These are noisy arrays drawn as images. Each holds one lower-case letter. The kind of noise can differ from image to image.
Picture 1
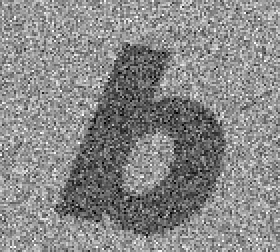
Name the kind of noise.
independent entries
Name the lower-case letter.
b
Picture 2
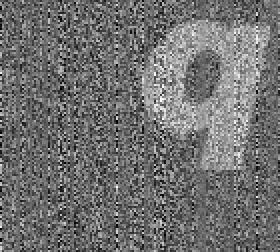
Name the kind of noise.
columns of uneven size
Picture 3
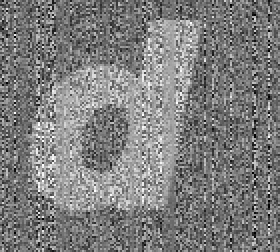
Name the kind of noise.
columns of uneven size
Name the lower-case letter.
d
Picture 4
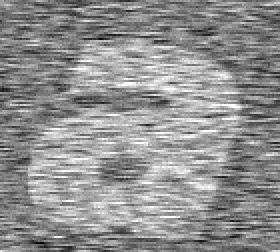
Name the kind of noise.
streaked along the rows
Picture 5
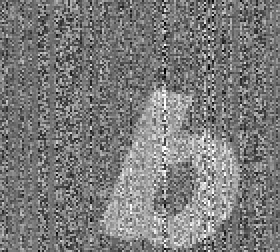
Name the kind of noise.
columns of uneven size
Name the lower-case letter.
b
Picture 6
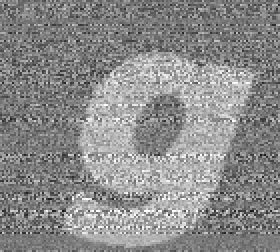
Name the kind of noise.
rows of uneven size
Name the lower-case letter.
g
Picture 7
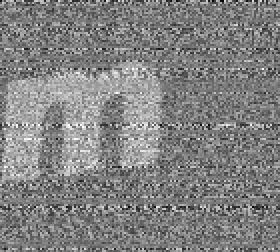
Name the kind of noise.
rows of uneven size
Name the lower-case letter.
m
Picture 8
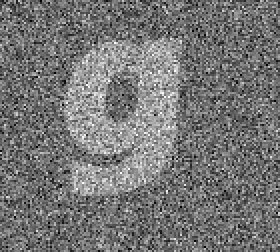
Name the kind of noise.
independent entries
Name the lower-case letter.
g
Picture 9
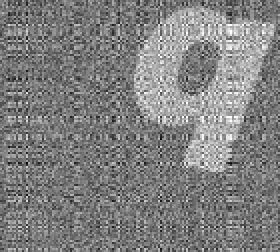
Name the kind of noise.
low rank plus noise
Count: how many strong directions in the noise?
one
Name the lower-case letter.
q
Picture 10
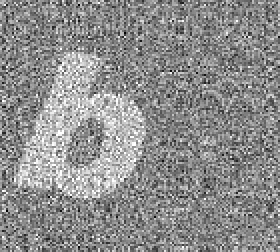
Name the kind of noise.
low rank plus noise
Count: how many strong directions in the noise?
five to eight
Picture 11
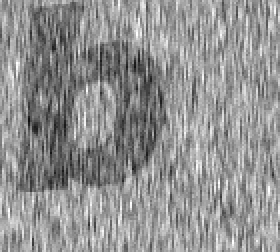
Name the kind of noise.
streaked along the columns
